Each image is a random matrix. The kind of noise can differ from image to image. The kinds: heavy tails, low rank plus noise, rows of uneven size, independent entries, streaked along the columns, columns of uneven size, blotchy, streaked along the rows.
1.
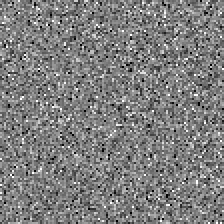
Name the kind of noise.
heavy tails
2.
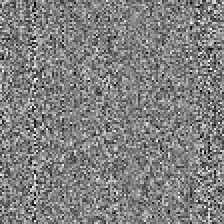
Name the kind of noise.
columns of uneven size
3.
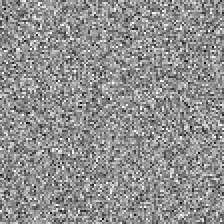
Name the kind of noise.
independent entries
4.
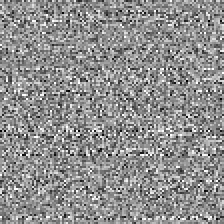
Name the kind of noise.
rows of uneven size
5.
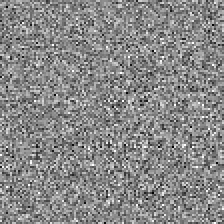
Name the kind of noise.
low rank plus noise
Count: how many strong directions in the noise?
three or four
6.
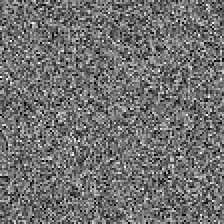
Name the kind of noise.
independent entries
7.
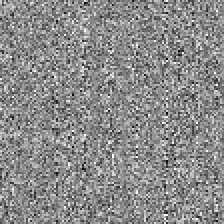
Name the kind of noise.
columns of uneven size
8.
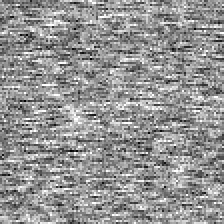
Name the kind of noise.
streaked along the rows
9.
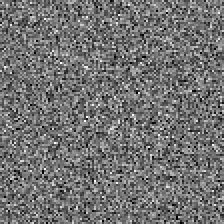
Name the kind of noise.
independent entries
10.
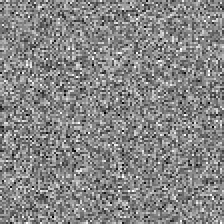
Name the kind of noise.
low rank plus noise
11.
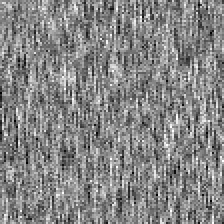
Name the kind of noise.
streaked along the columns
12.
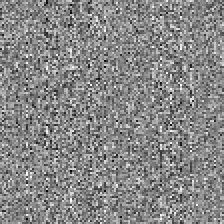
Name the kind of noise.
columns of uneven size
